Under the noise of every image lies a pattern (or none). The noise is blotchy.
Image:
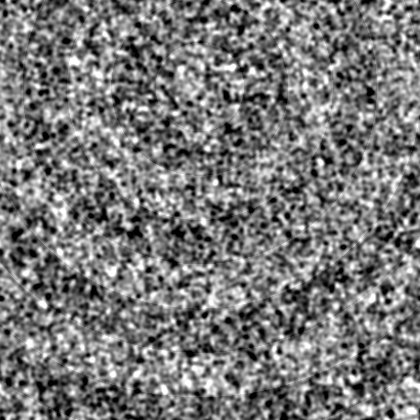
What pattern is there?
rings round one point
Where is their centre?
top middle
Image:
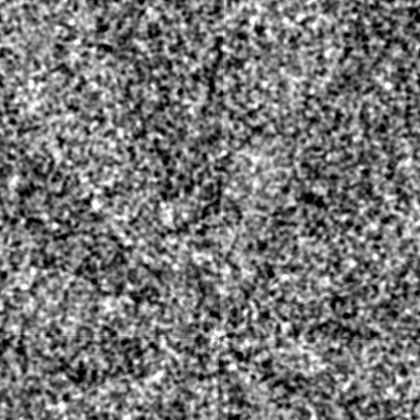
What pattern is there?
spokes from one point
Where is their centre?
bottom middle
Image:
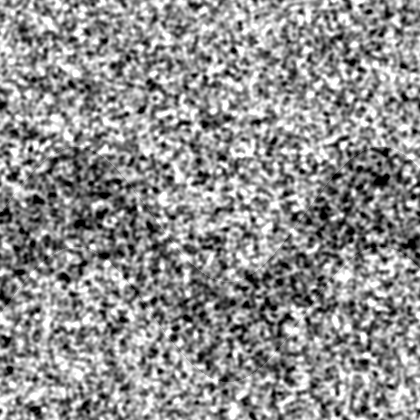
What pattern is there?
a wavy band
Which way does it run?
left to right
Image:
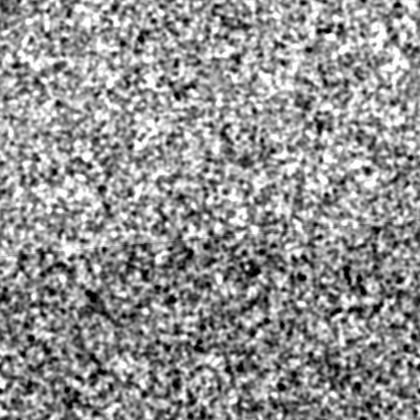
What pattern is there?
a sharp edge
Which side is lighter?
top
